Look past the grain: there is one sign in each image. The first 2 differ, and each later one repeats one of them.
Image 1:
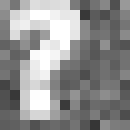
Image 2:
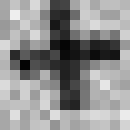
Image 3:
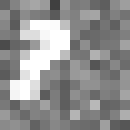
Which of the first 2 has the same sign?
1
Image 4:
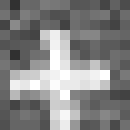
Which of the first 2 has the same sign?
2
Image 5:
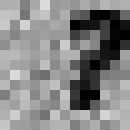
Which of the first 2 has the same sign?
1
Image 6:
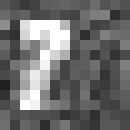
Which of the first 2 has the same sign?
1
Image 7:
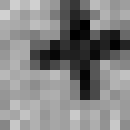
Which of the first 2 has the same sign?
2
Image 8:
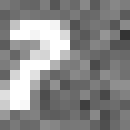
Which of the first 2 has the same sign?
1
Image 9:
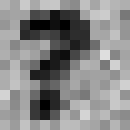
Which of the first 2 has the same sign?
1
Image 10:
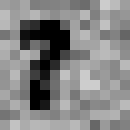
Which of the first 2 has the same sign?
1
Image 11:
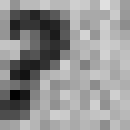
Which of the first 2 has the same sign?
1
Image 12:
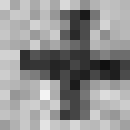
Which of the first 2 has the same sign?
2
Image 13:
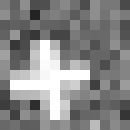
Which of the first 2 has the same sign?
2
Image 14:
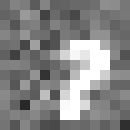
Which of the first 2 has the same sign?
1
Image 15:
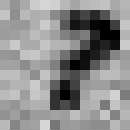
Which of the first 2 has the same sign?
1
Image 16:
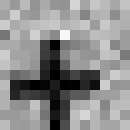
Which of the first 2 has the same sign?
2
